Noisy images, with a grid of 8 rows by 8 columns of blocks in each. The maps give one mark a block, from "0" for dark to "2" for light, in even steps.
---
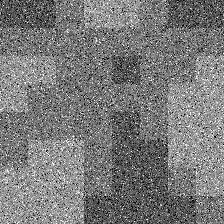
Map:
00122100
11111111
22110112
21111122
11110122
12210022
22210012
22200001
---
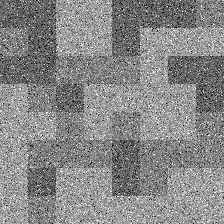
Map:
00220001
10220222
00111200
21022220
22121221
21110111
20220122
21222222
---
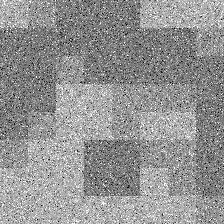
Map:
21000222
00000001
00100000
00221110
01221220
12200110
22200210
22222221
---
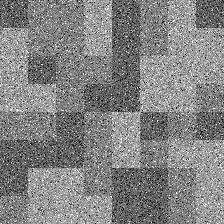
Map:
01120120
21120122
20110222
22100221
11012010
00012122
02210012
12220012
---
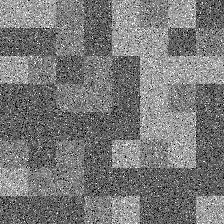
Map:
22102120
00102201
21010222
00110210
00000220
10102120
21100000
00012002
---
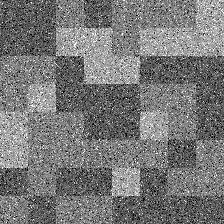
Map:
00101112
00221222
11022000
12000110
21100210
21111101
01002011
10110000
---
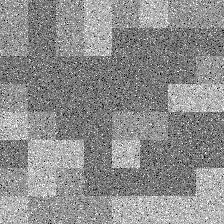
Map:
10121211
10120000
00000001
10000022
21001100
02202000
12100002
21112222
